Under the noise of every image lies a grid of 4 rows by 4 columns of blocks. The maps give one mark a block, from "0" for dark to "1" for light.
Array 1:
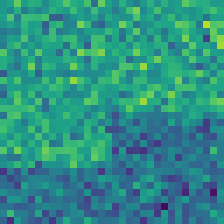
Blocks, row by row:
1 1 1 1
1 1 1 1
1 1 0 0
0 0 0 0
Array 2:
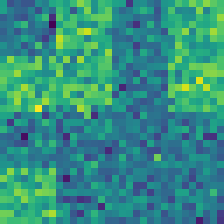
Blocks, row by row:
0 1 0 1
1 1 0 1
0 0 0 0
1 0 0 0
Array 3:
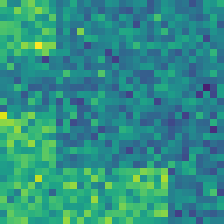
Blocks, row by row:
1 0 0 0
0 0 0 0
1 0 0 0
1 1 1 0
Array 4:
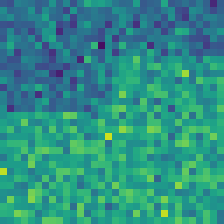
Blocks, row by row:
0 0 0 0
0 0 1 1
1 1 1 1
1 1 1 1
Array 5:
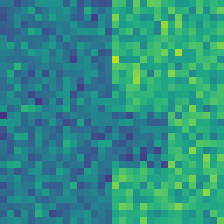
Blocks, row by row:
0 0 1 1
0 0 1 1
0 0 0 1
0 0 1 1
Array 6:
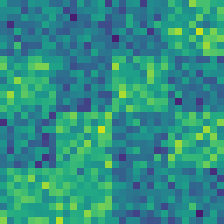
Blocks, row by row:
0 0 0 1
1 0 1 0
0 1 0 1
1 1 0 0
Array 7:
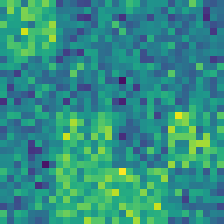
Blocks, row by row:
1 0 0 0
0 0 0 0
0 1 0 1
0 1 1 0
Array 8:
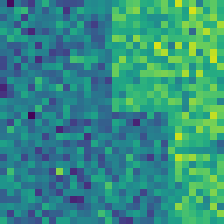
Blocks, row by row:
0 0 1 1
0 0 1 1
0 0 0 1
0 0 0 1
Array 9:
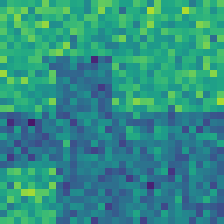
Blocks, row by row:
1 1 1 1
1 0 1 1
0 0 0 0
1 0 0 0
